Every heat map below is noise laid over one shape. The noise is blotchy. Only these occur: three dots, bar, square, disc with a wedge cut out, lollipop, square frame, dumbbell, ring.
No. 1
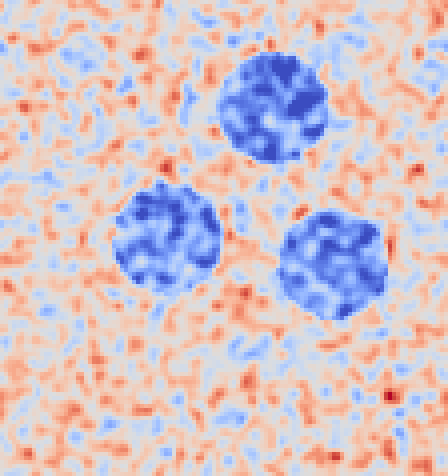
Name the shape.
three dots
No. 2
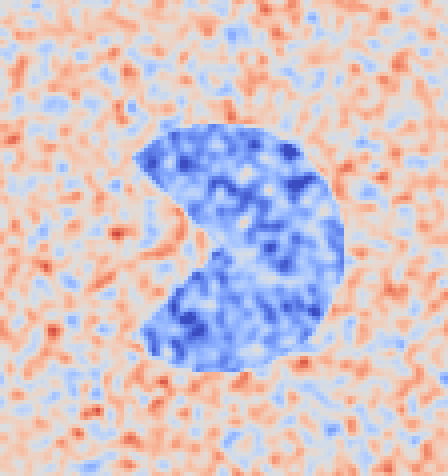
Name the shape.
disc with a wedge cut out
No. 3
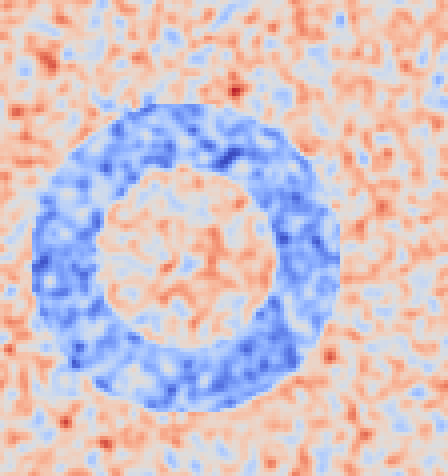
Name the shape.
ring
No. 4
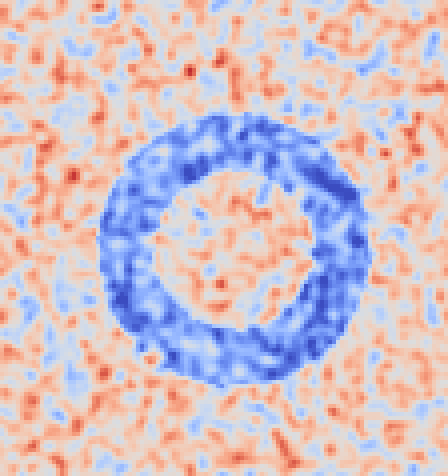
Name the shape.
ring
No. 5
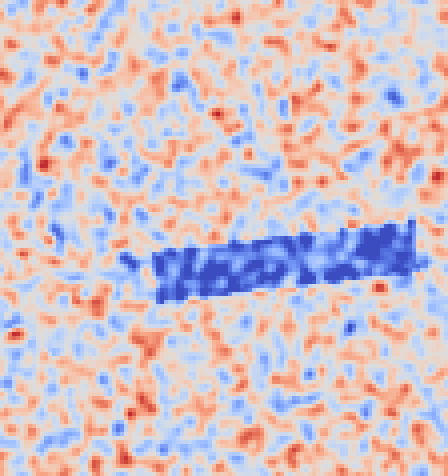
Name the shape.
bar
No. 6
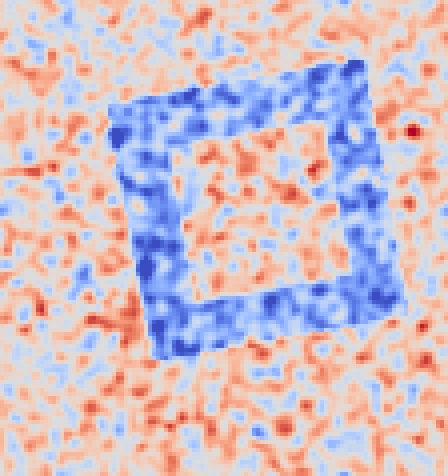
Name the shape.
square frame
